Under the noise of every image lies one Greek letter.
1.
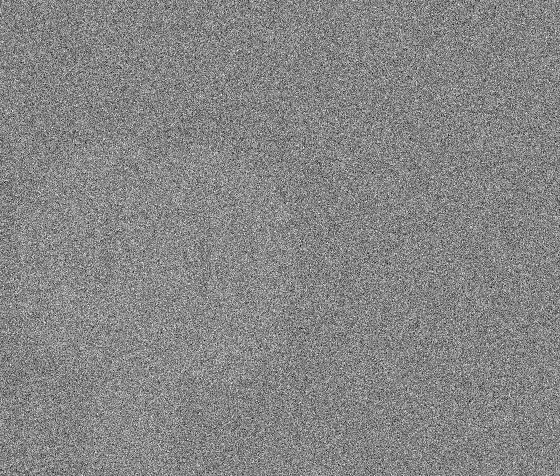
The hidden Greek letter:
phi
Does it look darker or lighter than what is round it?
lighter
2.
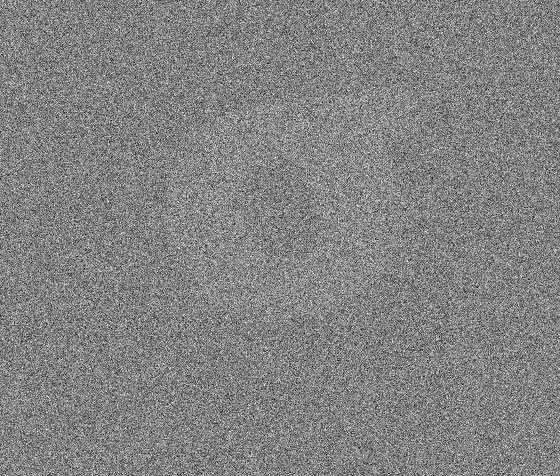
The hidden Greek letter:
sigma
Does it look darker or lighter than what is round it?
lighter
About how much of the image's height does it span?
half
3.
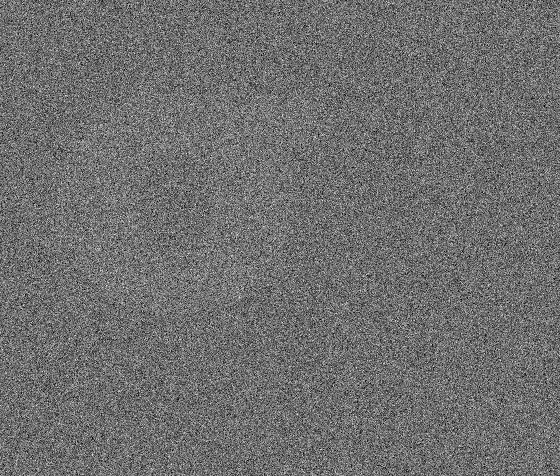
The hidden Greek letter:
sigma
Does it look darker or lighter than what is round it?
lighter
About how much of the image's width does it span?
half
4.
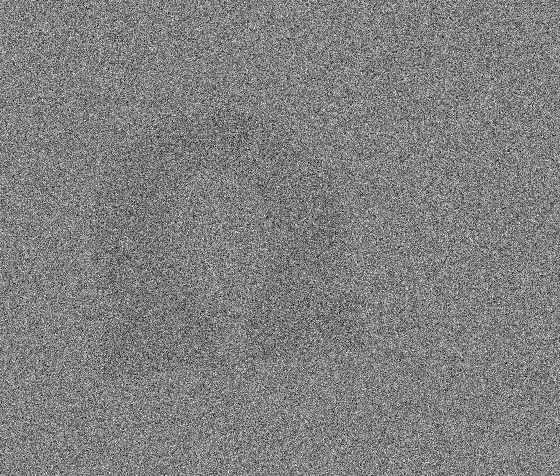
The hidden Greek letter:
omega
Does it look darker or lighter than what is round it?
darker
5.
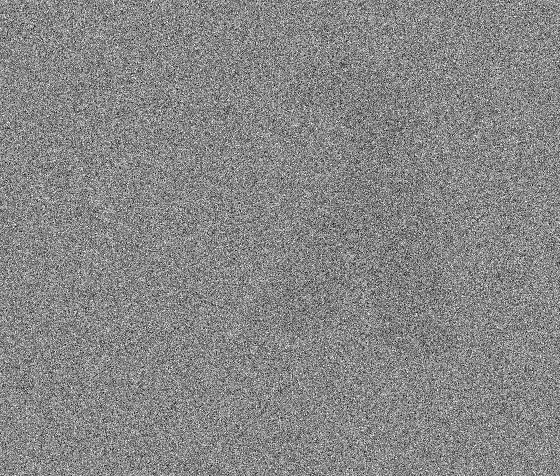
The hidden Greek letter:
lambda
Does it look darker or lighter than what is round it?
darker
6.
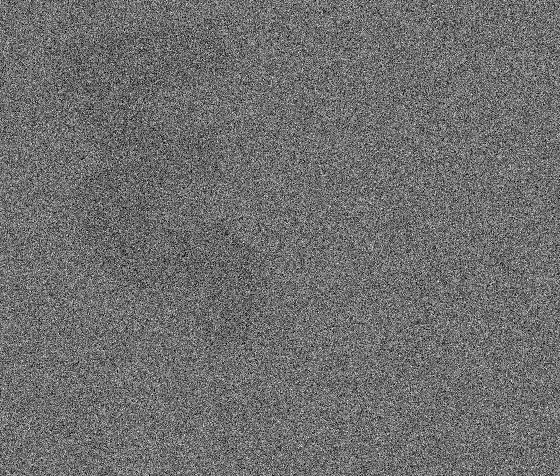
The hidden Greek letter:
xi
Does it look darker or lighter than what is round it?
darker
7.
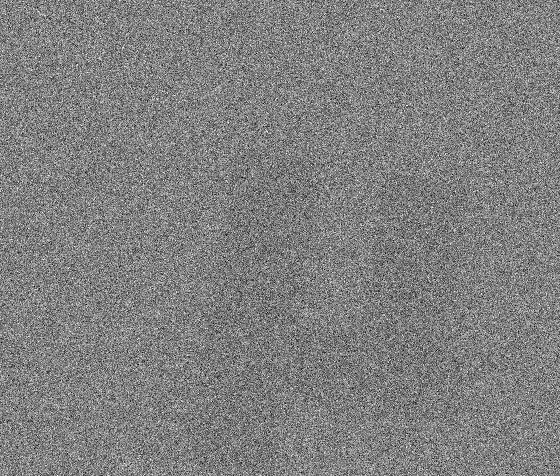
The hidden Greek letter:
mu
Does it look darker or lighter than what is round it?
darker
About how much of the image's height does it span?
two thirds
